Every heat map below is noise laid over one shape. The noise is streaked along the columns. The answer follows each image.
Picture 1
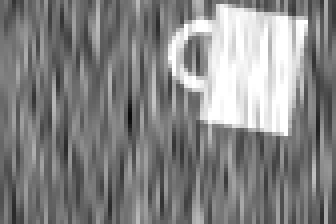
cup
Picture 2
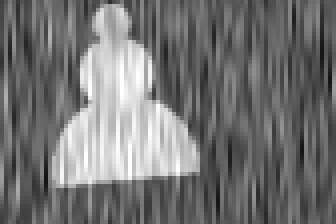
chess pawn
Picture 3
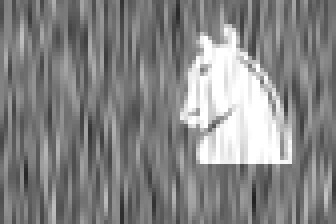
chess knight
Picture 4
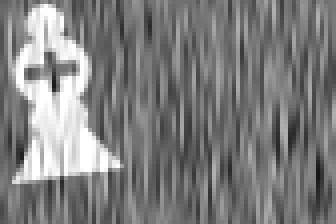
chess bishop
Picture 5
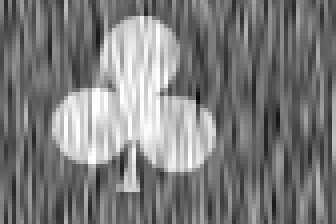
club
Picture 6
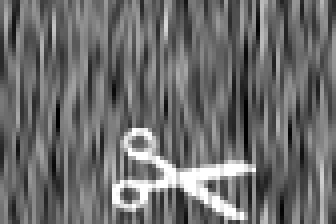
pair of scissors
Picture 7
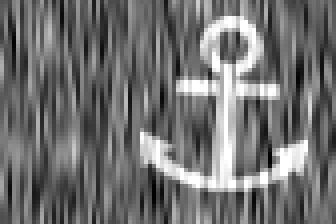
anchor
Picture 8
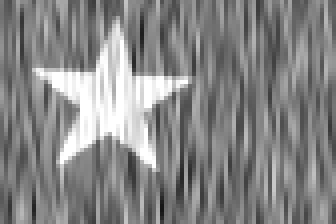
star
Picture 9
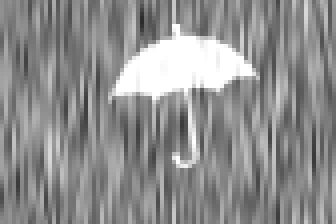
umbrella
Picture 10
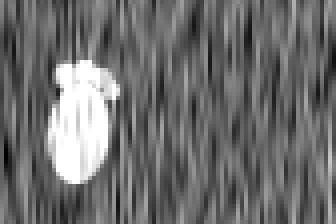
footprint
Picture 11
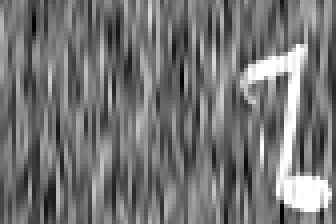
musical note
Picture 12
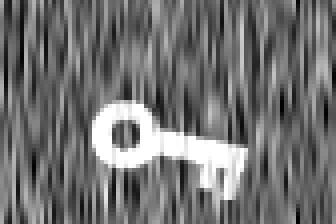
key
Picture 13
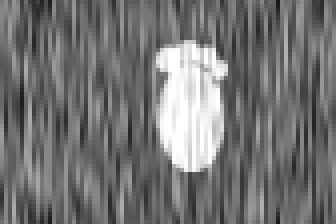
footprint
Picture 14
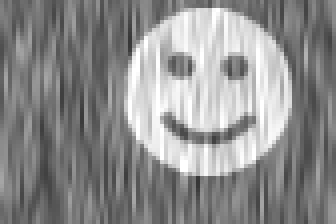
smiling face
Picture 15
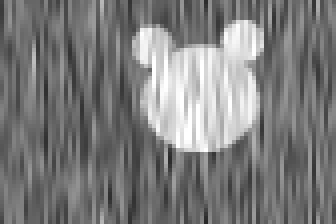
bear's head
